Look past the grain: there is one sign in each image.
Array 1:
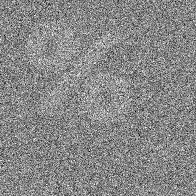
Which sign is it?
percent sign
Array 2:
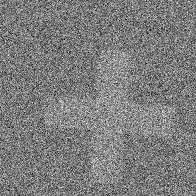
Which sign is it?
plus sign
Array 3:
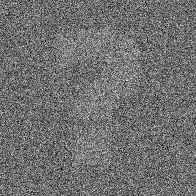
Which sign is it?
question mark
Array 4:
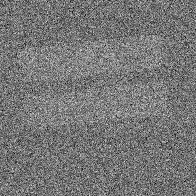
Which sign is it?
equals sign
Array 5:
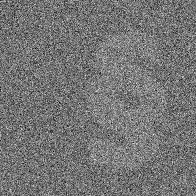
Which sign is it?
section sign
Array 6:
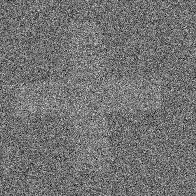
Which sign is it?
plus sign
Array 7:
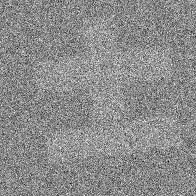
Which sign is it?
plus-minus sign
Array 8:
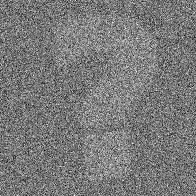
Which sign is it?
question mark
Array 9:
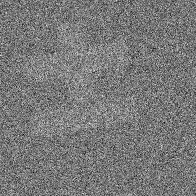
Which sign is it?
plus-minus sign
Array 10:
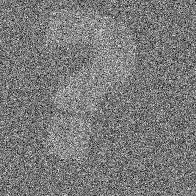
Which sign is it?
question mark
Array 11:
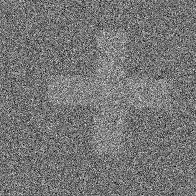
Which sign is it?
plus sign
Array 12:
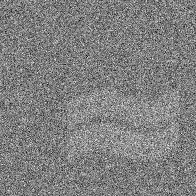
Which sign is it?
approximately sign
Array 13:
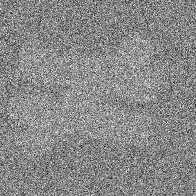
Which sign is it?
not-equal sign
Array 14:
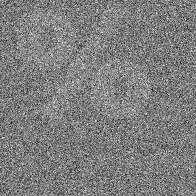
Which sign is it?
percent sign
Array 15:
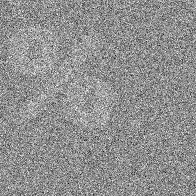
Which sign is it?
percent sign
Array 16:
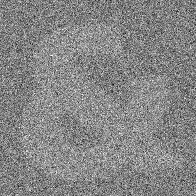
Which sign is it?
ampersand
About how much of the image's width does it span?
nearly all
